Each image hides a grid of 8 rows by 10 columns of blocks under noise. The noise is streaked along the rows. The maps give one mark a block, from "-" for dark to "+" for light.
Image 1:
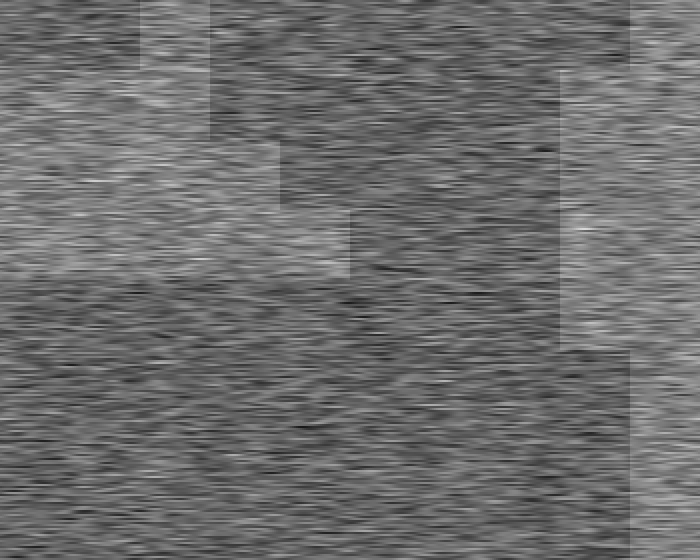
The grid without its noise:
- - + - - - - - - +
+ + + - - - - - + +
+ + + + - - - - + +
+ + + + + - - - + +
- - - - - - - - + +
- - - - - - - - - +
- - - - - - - - - +
- - - - - - - - - +
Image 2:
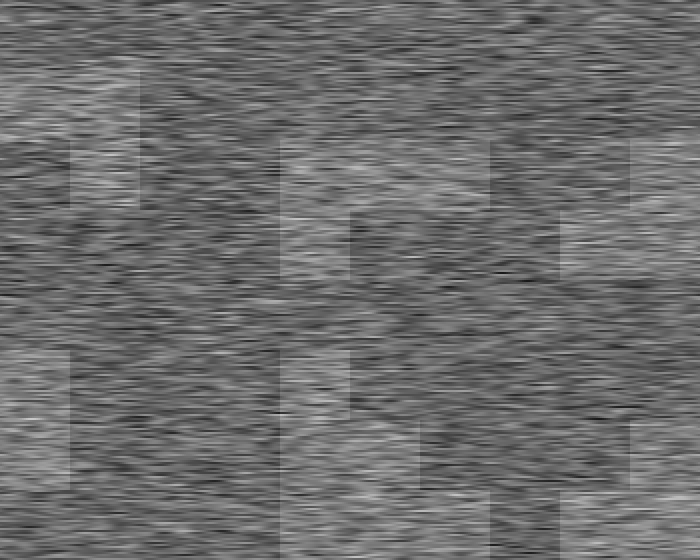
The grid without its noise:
- - - - - - - - - -
+ + - - - - - - - -
- + - - + + + - - +
- - - - + - - - + +
- - - - - - - - - -
+ - - - + - - - - -
+ - - - + + - - - +
- - - - + + + - + +
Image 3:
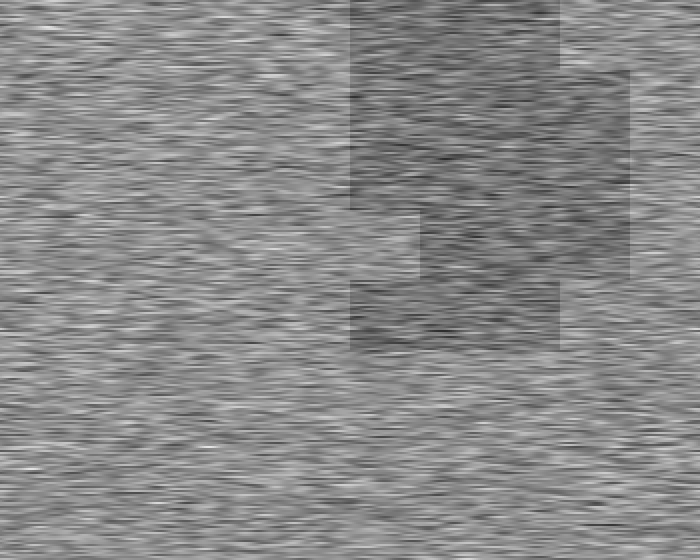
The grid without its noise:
+ + + + + - - - + +
+ + + + + - - - - +
+ + + + + - - - - +
+ + + + + + - - - +
+ + + + + - - - + +
+ + + + + + + + + +
+ + + + + + + + + +
+ + + + + + + + + +
